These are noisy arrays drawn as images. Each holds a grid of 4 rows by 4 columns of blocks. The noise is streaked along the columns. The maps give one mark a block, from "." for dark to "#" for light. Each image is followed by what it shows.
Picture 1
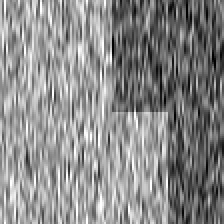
# # . .
# # . .
# # # .
# # # .
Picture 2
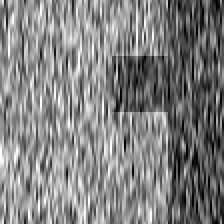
# # # .
# # . .
# # # .
# # # .
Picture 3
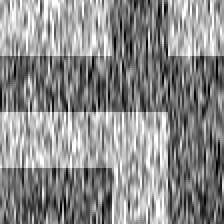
# # . #
. . . .
# # # .
. . # .
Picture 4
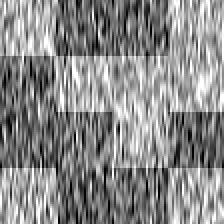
# . . #
. # # #
. . # .
# . . #
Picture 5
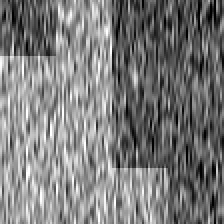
. # . .
# # . .
# # . .
# # # .
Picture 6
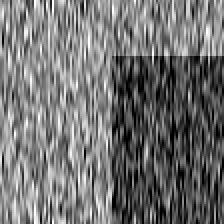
# # # #
# # . .
# # . .
# # . .
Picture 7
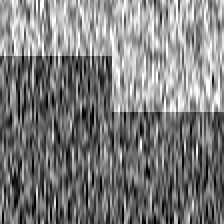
# # # #
. . # #
. . . .
. . . .
